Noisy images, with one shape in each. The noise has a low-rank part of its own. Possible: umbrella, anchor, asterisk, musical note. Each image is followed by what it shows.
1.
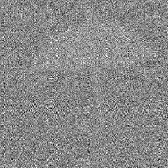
umbrella
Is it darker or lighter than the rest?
lighter
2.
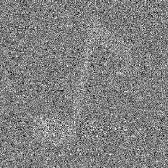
musical note
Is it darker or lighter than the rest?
lighter
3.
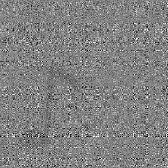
musical note
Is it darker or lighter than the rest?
darker
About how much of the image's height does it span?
half
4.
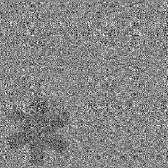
asterisk
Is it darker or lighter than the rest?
darker
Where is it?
bottom left
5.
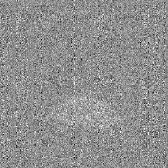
umbrella
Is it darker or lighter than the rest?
lighter
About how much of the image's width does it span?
half
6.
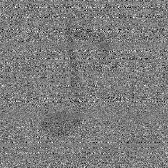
musical note
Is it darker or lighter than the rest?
darker
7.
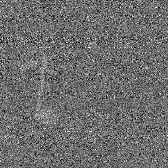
musical note
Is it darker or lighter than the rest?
lighter
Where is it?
middle left
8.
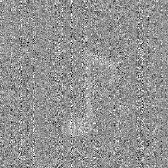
musical note
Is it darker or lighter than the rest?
lighter
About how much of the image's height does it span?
half
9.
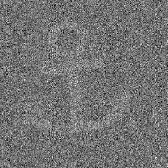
anchor
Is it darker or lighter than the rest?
lighter
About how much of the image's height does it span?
two thirds
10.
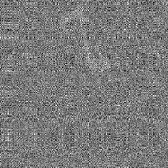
musical note
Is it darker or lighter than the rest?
lighter
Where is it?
top middle
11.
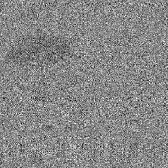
umbrella
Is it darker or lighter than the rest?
darker
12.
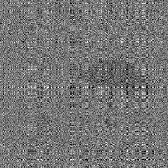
umbrella
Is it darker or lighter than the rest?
darker
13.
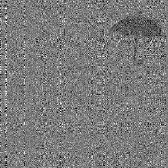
umbrella
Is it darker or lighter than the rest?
darker
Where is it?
top right
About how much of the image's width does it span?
a third
